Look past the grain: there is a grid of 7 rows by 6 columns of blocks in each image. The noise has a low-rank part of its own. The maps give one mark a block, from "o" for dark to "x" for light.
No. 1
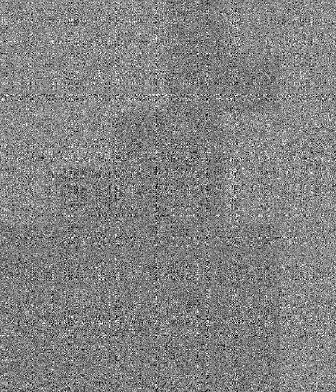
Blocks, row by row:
xxxoxx
xxxoox
xxooxx
xoooxx
ooooox
ooooox
ooooox
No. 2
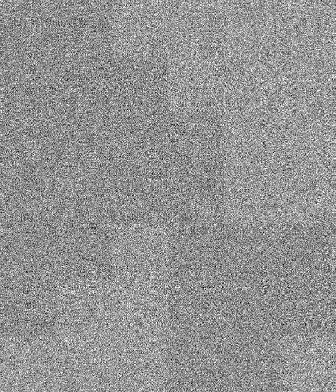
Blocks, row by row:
ooxxxx
oooxxx
ooooxx
ooooxx
ooxooo
oxxooo
xxxoox
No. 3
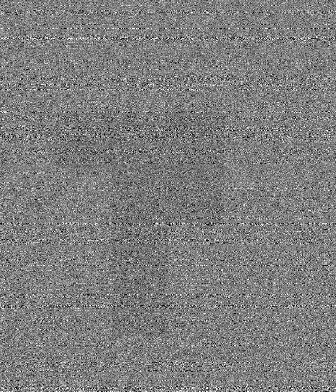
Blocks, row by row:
xxxxxx
xxxxxx
xoooxx
xxooxx
xxoxxx
xxoxxx
xxxxxx
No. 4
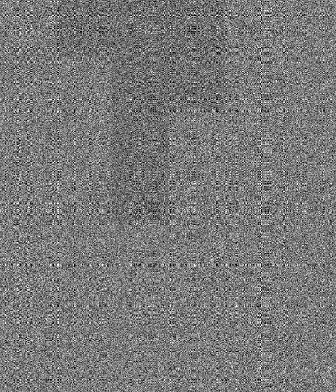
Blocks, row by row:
xoooxx
xxooxx
xxoxxx
xxoxxx
xxxxxx
xxxxxx
xxxxxx
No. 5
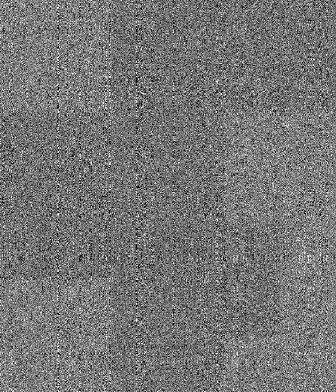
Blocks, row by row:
xxoooo
xxoooo
ooooxx
ooooxx
ooooox
xxooox
xxooxx
